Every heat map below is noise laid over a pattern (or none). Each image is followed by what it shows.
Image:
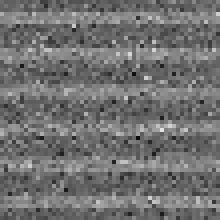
horizontal stripes
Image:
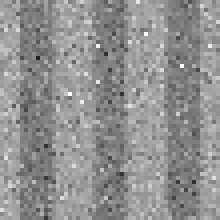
vertical stripes
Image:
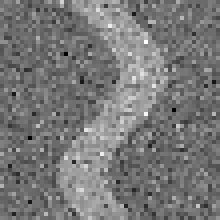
a wavy band
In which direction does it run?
top to bottom
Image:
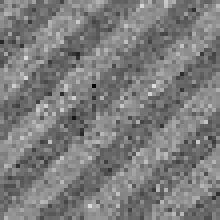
diagonal stripes
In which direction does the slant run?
bottom left to top right
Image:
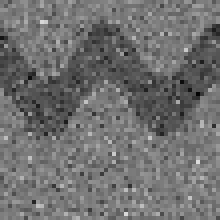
a wavy band
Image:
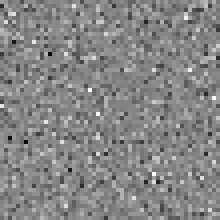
only noise
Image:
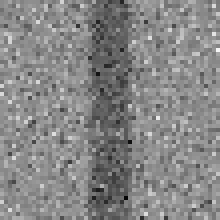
one vertical stripe
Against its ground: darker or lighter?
darker
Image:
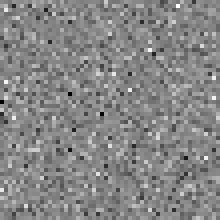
only noise
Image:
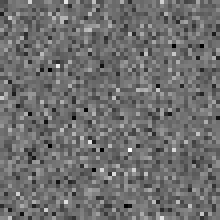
only noise
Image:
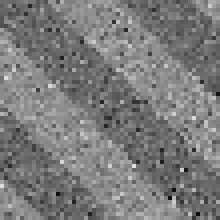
diagonal stripes
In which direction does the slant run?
top left to bottom right
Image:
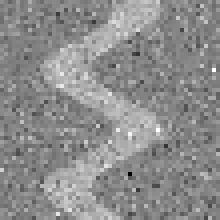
a wavy band
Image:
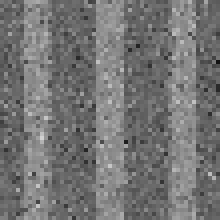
vertical stripes
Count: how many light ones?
3
